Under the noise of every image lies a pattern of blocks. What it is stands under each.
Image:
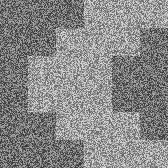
top and bottom mirror each other
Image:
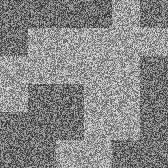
mirrored about the diagonal from the bottom left
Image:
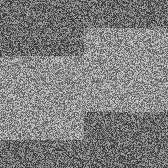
the same after a half turn
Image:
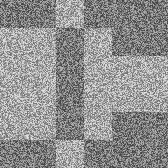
top and bottom mirror each other
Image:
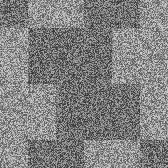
the same after a half turn
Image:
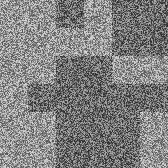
no symmetry
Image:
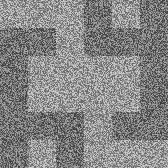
the same after a half turn
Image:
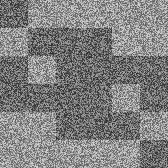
the same after a half turn
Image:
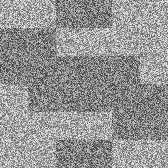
the same after a half turn
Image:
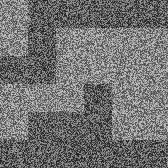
no symmetry
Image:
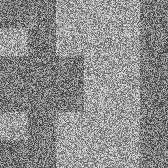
top and bottom mirror each other
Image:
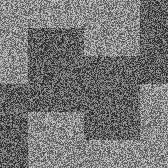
the same after a half turn
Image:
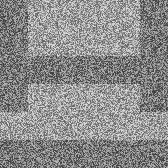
left and right mirror each other
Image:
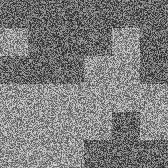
no symmetry
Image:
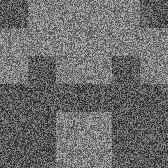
left and right mirror each other
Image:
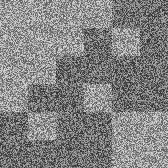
mirrored about the diagonal from the top left
